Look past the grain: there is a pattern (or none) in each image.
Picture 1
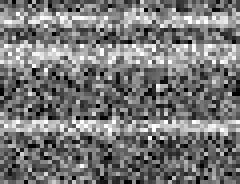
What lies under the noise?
bands of rows
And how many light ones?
3
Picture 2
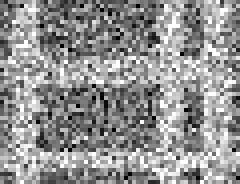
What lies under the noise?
bands of rows crossing bands of columns
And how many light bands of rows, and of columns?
2 and 3
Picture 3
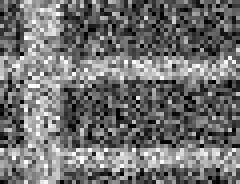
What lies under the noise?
bands of rows crossing bands of columns
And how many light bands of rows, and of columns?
2 and 1
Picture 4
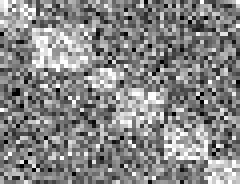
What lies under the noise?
blocks along the diagonal
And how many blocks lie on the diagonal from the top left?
6
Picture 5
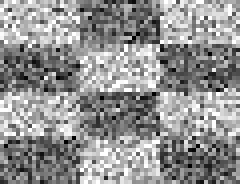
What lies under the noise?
a checkerboard
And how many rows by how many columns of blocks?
4 by 3
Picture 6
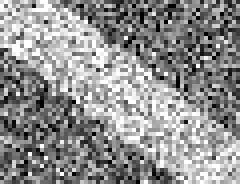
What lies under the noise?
a diagonal band
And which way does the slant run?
top left to bottom right
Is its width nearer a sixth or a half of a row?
a half
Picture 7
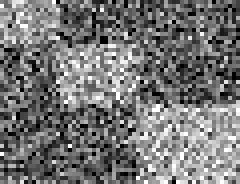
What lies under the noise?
blocks along the diagonal
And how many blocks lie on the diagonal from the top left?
3
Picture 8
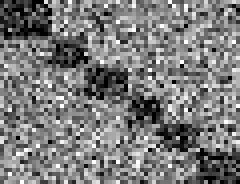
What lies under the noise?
blocks along the diagonal
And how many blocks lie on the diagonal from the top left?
6
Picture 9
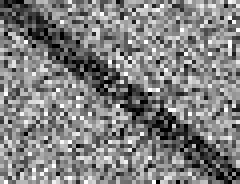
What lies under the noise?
a diagonal band
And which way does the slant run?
top left to bottom right
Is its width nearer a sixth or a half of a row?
a sixth
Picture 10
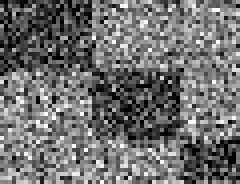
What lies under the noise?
blocks along the diagonal
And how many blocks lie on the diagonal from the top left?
3
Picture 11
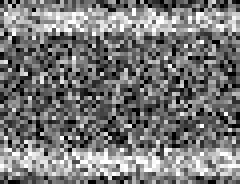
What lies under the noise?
bands of rows
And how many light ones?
2
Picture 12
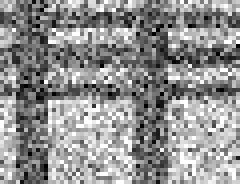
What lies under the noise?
bands of rows crossing bands of columns
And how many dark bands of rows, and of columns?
3 and 2
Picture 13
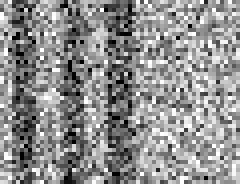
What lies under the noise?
bands of columns
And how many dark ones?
3
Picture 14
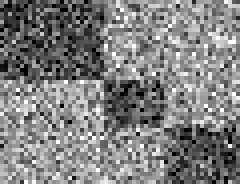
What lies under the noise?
blocks along the diagonal
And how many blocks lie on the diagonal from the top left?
3
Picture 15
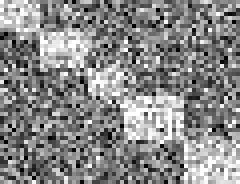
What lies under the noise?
blocks along the diagonal
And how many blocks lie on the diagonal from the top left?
5
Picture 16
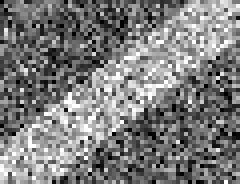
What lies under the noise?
a diagonal band
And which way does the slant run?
bottom left to top right
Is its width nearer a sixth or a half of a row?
a half
